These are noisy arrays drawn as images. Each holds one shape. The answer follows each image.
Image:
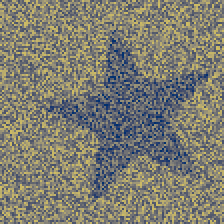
star
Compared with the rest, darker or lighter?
darker
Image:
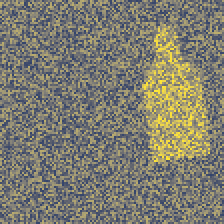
bottle
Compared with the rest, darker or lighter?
lighter
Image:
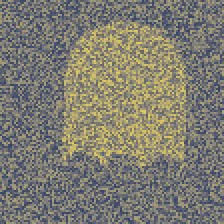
ghost
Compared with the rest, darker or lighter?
lighter
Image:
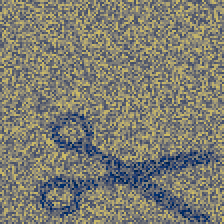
pair of scissors
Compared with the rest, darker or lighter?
darker
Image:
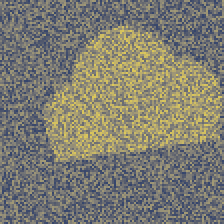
cloud
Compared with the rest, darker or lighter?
lighter
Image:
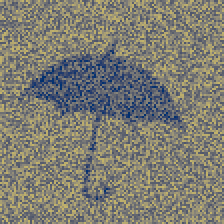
umbrella
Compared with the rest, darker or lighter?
darker
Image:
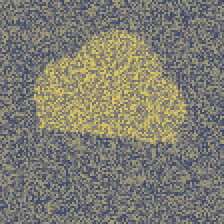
cloud
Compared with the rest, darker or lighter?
lighter
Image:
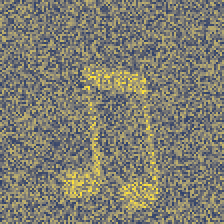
pair of musical notes
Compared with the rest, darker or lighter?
lighter
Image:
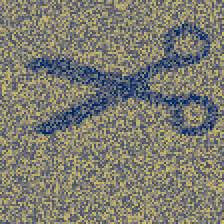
pair of scissors
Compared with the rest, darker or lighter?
darker
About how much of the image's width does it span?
nearly all
